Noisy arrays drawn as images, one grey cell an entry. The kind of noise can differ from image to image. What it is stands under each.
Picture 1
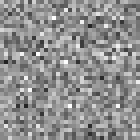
low rank plus noise
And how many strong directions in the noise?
five to eight
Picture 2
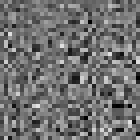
low rank plus noise
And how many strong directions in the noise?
three or four
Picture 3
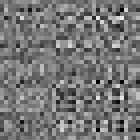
low rank plus noise
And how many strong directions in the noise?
two
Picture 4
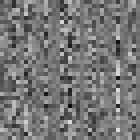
columns of uneven size
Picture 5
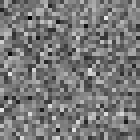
independent entries
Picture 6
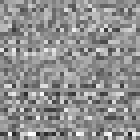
rows of uneven size
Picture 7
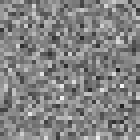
independent entries
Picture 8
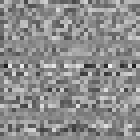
rows of uneven size
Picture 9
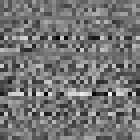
rows of uneven size
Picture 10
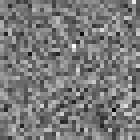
independent entries
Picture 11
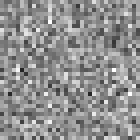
low rank plus noise
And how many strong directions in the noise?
five to eight
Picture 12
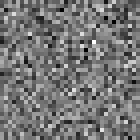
independent entries
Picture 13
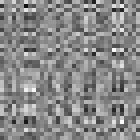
low rank plus noise
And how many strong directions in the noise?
one
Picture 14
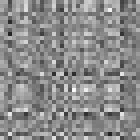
low rank plus noise
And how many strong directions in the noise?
one
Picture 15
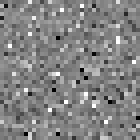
heavy tails
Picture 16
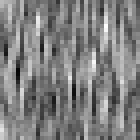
streaked along the columns
